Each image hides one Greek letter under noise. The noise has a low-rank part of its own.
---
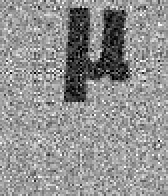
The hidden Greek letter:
mu
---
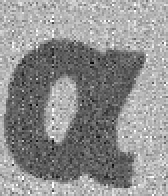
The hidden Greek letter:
alpha
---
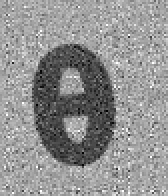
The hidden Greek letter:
theta
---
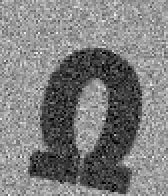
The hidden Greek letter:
omega
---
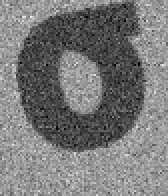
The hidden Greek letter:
sigma
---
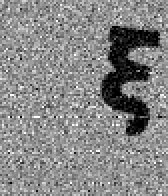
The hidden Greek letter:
xi
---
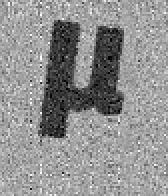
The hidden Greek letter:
mu
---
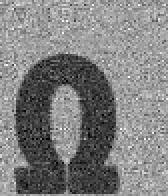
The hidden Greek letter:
omega
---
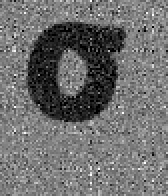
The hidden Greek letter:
sigma
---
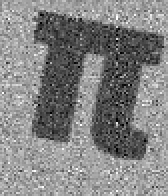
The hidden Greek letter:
pi
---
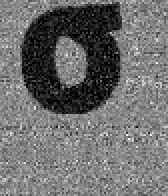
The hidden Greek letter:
sigma
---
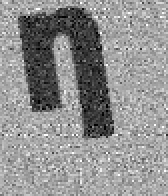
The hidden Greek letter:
eta
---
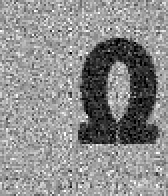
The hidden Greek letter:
omega
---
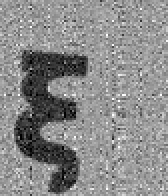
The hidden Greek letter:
xi
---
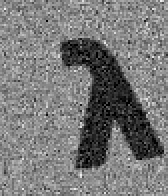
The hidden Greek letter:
lambda
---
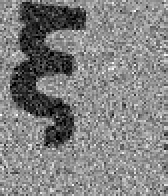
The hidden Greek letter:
xi
